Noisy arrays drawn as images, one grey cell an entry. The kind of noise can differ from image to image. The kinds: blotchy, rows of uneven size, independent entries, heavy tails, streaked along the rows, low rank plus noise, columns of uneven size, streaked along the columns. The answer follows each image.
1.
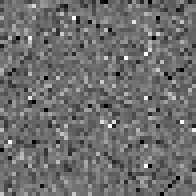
heavy tails
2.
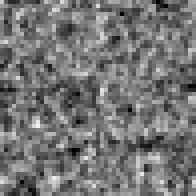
blotchy
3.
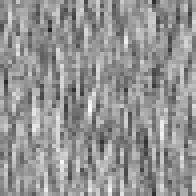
streaked along the columns
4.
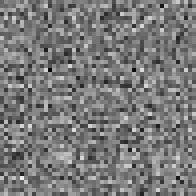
low rank plus noise
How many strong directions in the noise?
two
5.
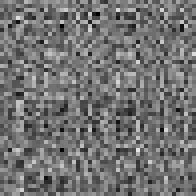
low rank plus noise
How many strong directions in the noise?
one
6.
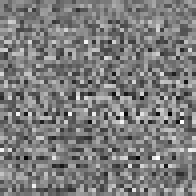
rows of uneven size
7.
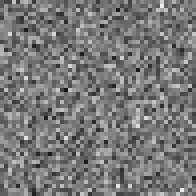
independent entries
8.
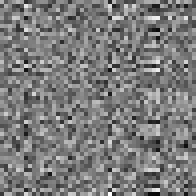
low rank plus noise
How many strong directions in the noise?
one
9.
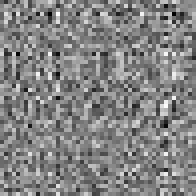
low rank plus noise
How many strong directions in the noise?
two
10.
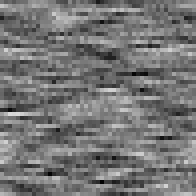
streaked along the rows
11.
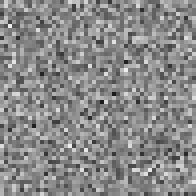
independent entries
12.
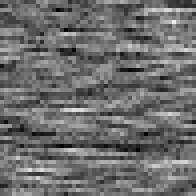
streaked along the rows
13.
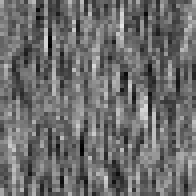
streaked along the columns
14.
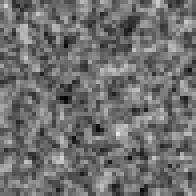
blotchy
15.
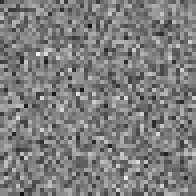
independent entries
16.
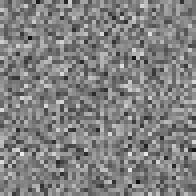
independent entries
